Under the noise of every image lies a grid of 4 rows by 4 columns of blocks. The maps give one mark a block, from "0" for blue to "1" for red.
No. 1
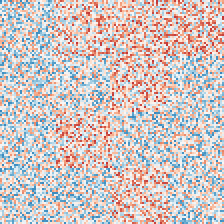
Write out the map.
0 1 1 1
0 0 1 0
0 1 0 0
0 0 1 0
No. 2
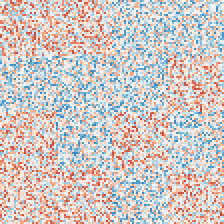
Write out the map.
1 1 0 0
0 0 0 1
1 0 1 0
1 1 0 1
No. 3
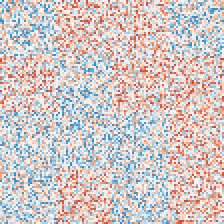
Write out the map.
0 1 1 0
1 0 1 1
0 0 0 1
0 1 0 1
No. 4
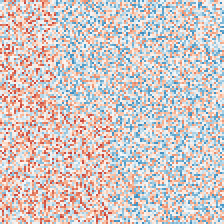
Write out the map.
1 0 0 0
1 0 0 0
1 1 0 0
1 1 0 0
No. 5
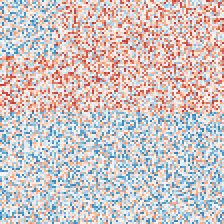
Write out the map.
0 1 1 1
1 1 1 1
0 0 0 0
0 0 0 0
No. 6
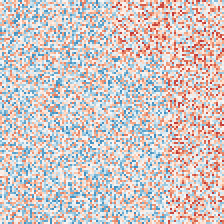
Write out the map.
0 0 1 1
0 0 0 1
0 0 0 1
0 0 0 1
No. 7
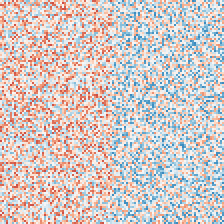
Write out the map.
1 1 0 0
1 1 0 0
1 1 0 0
1 1 0 0
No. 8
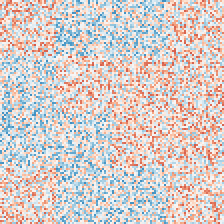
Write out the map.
1 0 0 1
0 1 1 1
0 0 1 1
1 0 0 1
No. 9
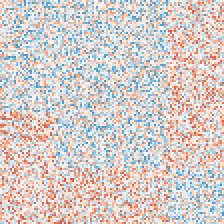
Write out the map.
0 0 0 1
0 0 0 1
1 0 0 1
1 1 1 0
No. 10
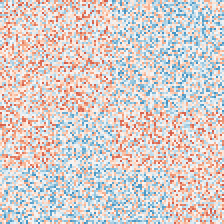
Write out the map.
1 1 0 0
1 1 0 0
1 0 1 1
0 0 0 1
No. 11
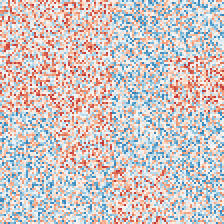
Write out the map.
1 1 0 0
1 1 0 1
0 1 0 0
0 0 1 0
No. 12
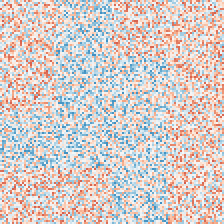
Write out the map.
1 0 1 1
1 0 0 1
0 0 0 1
1 1 0 1
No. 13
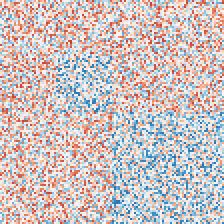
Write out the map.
1 1 1 1
1 0 1 1
1 1 0 0
1 1 0 0
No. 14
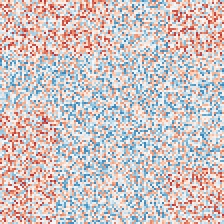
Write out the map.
1 1 0 1
0 0 0 0
1 0 0 0
1 0 0 1
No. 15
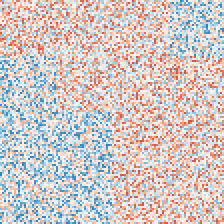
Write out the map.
1 1 1 0
0 1 1 1
0 0 1 1
0 0 1 1
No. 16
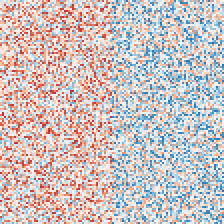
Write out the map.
1 1 0 0
1 1 0 0
1 1 0 0
1 1 0 0
